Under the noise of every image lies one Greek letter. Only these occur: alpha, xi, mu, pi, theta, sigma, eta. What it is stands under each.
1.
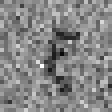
dark xi
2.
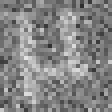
light mu
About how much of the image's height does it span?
nearly all
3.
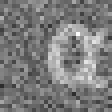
light alpha
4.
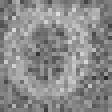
light sigma
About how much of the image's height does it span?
nearly all
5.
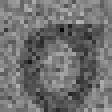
dark sigma
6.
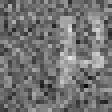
light mu
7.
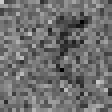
dark xi
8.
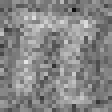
light pi
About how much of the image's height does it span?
nearly all
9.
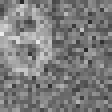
light theta
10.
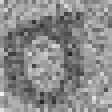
dark sigma
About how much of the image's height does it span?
nearly all
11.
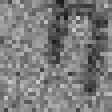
dark eta
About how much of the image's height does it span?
nearly all
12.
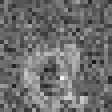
light alpha
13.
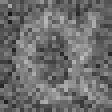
light alpha
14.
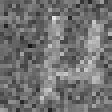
light mu
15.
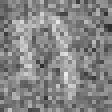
light eta
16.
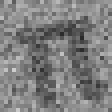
dark pi
